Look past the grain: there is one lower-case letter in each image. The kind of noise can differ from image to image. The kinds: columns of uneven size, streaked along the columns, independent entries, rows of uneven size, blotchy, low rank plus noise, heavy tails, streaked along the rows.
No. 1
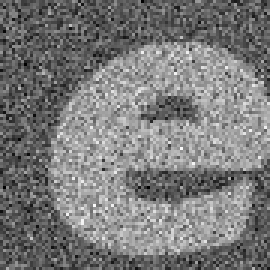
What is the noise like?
independent entries
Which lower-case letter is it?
e
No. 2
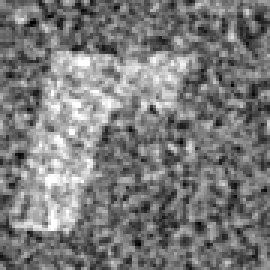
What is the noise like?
blotchy
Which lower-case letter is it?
r
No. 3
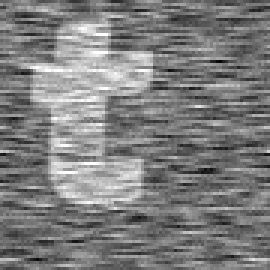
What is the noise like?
streaked along the rows
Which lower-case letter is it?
t
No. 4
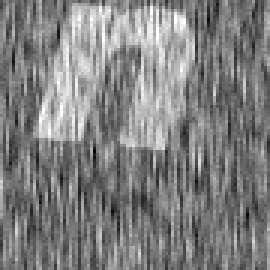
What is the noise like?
streaked along the columns
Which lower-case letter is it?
n
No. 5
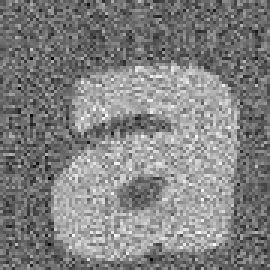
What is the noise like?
low rank plus noise
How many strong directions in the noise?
five to eight
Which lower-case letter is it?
a
